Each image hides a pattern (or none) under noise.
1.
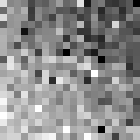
a smooth slope
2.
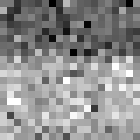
a sharp edge
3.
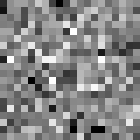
only noise
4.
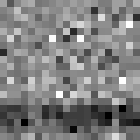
one horizontal stripe
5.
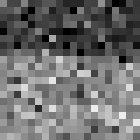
a sharp edge
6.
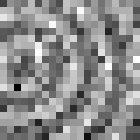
rings round one point
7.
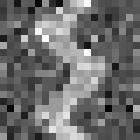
a wavy band
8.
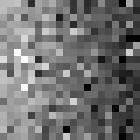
a smooth slope
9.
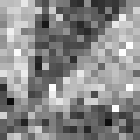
spokes from one point
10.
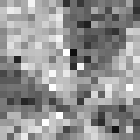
spokes from one point
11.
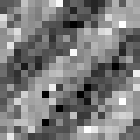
diagonal stripes
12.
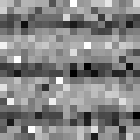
horizontal stripes
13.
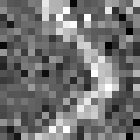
a wavy band
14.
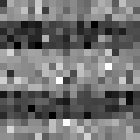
horizontal stripes
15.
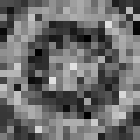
rings round one point
